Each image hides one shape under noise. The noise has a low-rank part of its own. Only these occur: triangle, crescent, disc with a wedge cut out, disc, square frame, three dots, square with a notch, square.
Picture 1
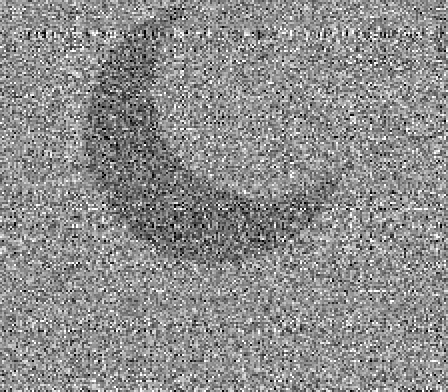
crescent
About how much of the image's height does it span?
two thirds
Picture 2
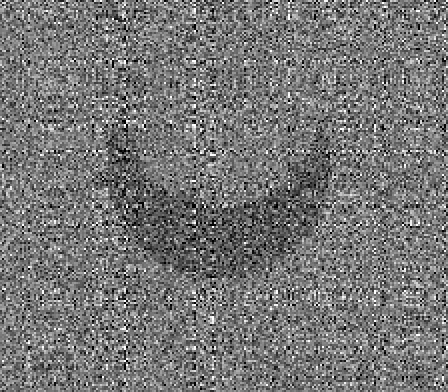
crescent
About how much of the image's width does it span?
half
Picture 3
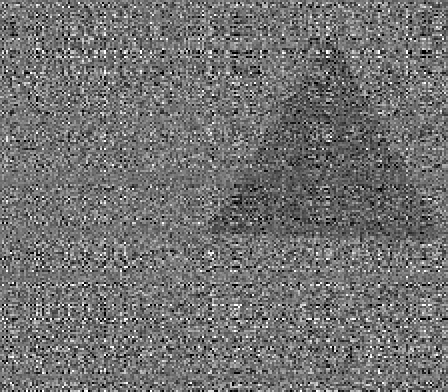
triangle
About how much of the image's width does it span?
half
